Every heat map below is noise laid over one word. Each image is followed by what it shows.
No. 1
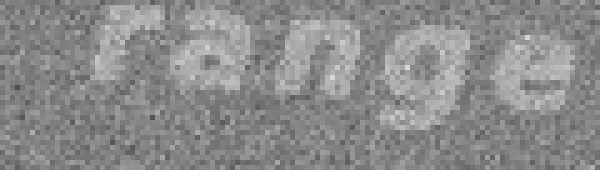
range
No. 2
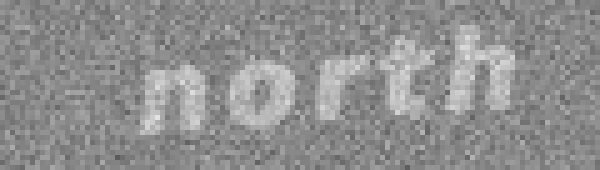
north
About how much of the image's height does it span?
two thirds
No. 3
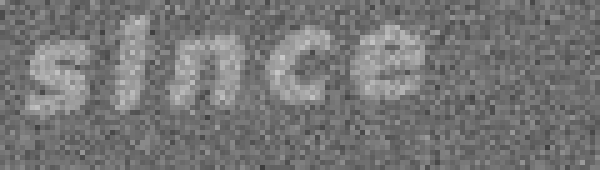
since
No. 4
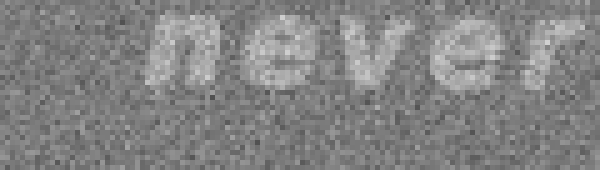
never
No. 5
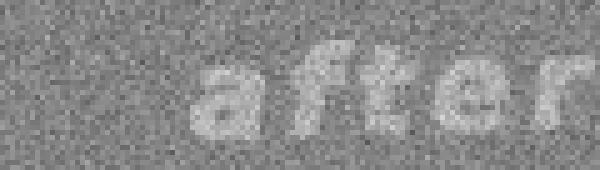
after
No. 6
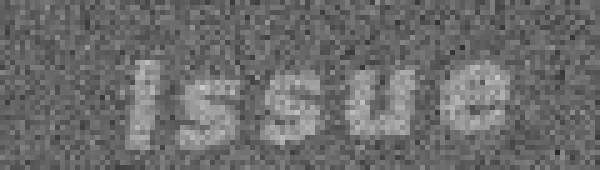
issue
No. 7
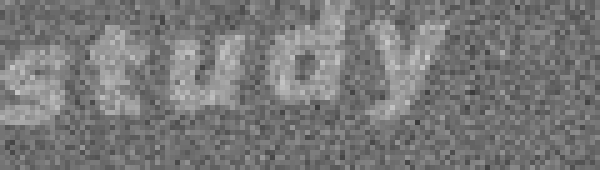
study
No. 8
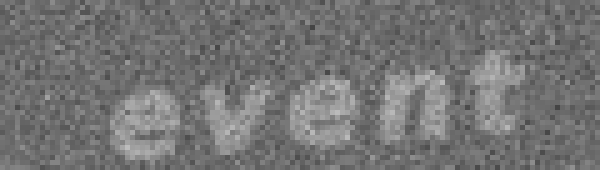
event
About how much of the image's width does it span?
two thirds
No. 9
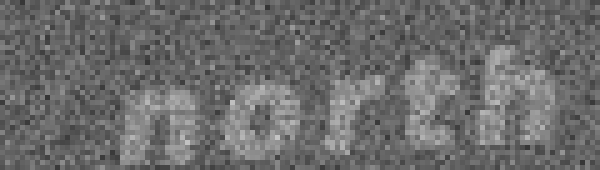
north
